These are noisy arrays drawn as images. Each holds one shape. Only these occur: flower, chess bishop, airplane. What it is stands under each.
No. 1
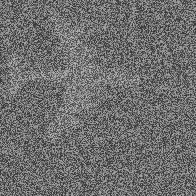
airplane
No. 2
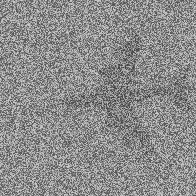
airplane
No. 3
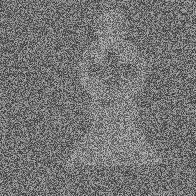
chess bishop
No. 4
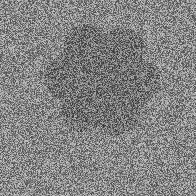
flower
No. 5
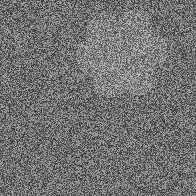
flower
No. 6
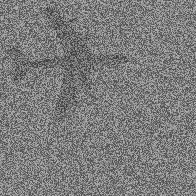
airplane
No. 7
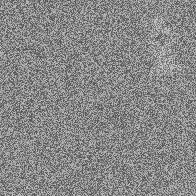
chess bishop
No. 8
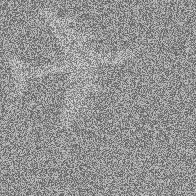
airplane
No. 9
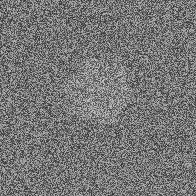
flower
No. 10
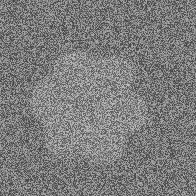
flower
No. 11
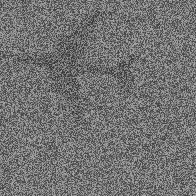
airplane
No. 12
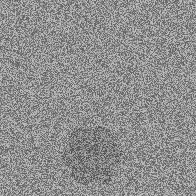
flower
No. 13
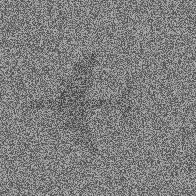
airplane
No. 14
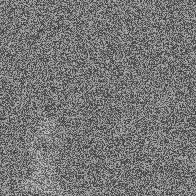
chess bishop
